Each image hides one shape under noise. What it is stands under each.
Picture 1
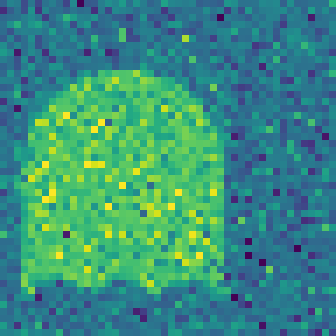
ghost
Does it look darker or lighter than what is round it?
lighter
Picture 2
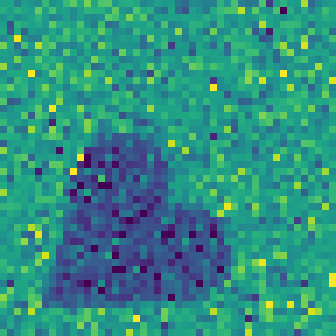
heart
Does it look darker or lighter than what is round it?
darker
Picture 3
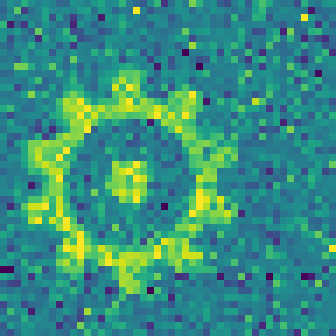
gear
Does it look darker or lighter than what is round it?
lighter
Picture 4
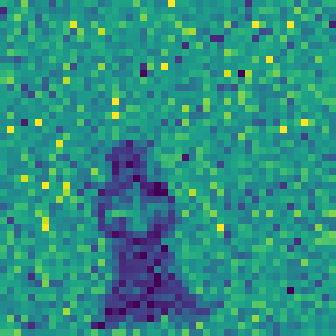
chess bishop
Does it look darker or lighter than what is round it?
darker
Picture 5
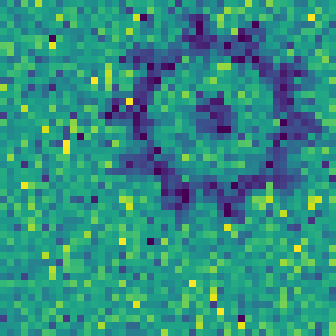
gear
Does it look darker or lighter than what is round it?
darker
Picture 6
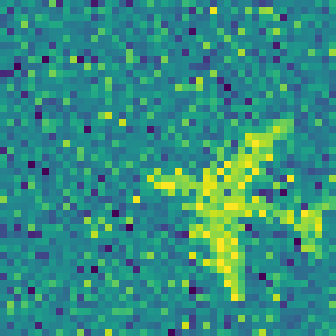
airplane
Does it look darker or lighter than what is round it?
lighter
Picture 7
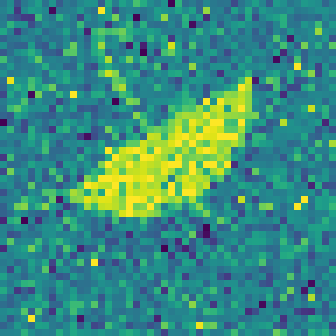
umbrella
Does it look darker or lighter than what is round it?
lighter
